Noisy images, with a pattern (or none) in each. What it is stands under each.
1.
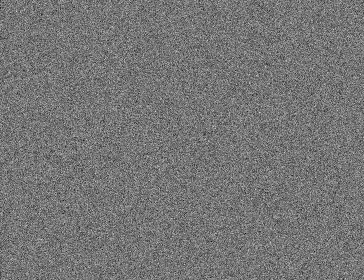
only noise
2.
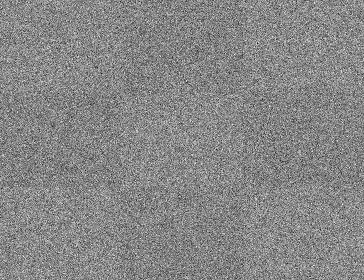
a checkerboard
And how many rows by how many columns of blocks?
3 by 3
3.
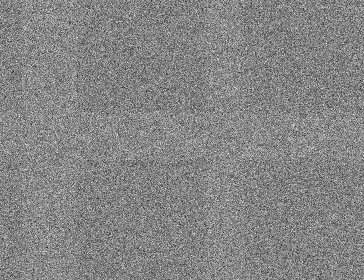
bands of rows crossing bands of columns
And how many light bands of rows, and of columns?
1 and 2
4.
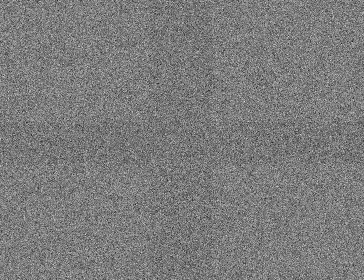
bands of rows crossing bands of columns
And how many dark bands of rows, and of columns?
1 and 1
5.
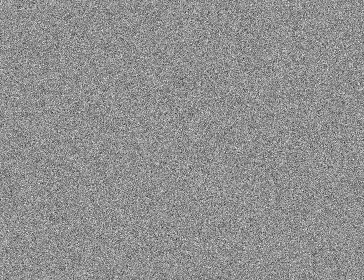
only noise
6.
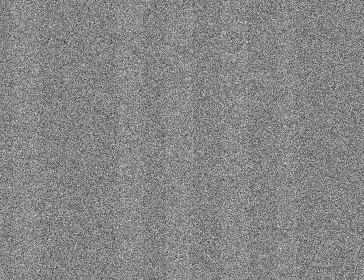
bands of columns
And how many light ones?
5
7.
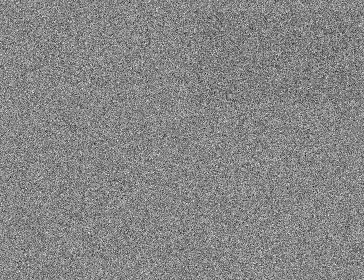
one block
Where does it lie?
top right
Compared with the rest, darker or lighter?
darker
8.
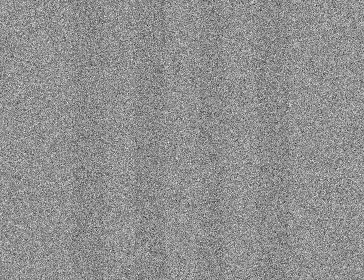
bands of columns
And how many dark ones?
4
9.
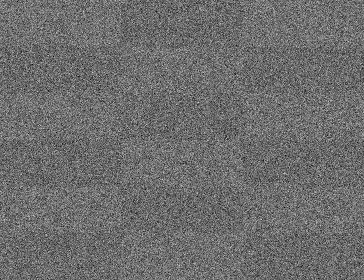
a checkerboard
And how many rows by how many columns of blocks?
6 by 3
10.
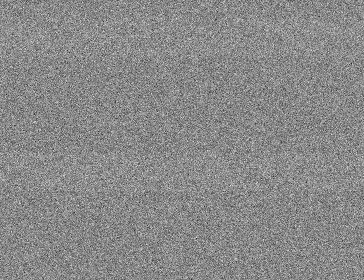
bands of rows
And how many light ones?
2
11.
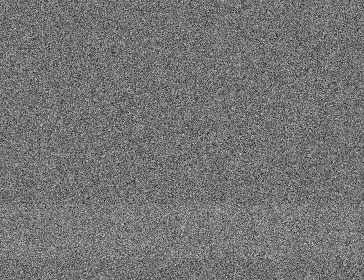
one band of rows
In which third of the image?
bottom
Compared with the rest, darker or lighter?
lighter
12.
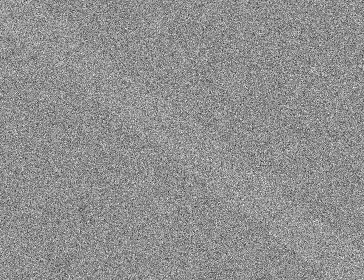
a diagonal band
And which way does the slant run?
top left to bottom right
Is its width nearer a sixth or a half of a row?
a sixth
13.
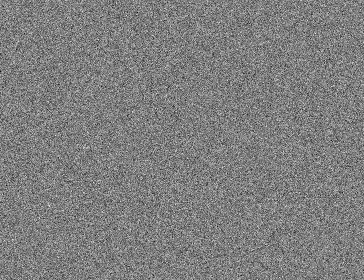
only noise
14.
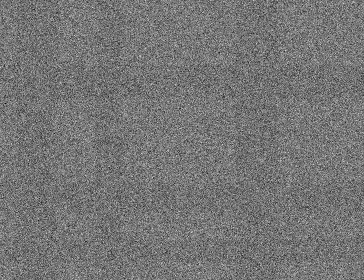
bands of rows crossing bands of columns
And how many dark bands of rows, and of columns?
3 and 3
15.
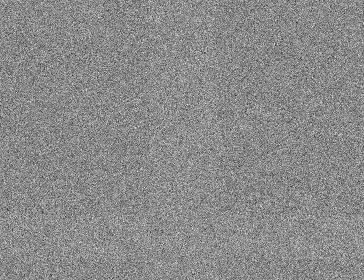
bands of rows crossing bands of columns
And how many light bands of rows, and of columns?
1 and 1
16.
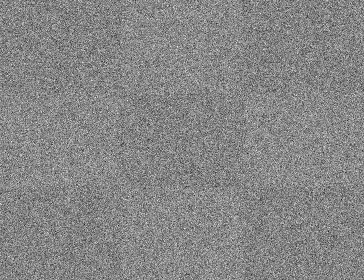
a checkerboard
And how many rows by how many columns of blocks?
3 by 3
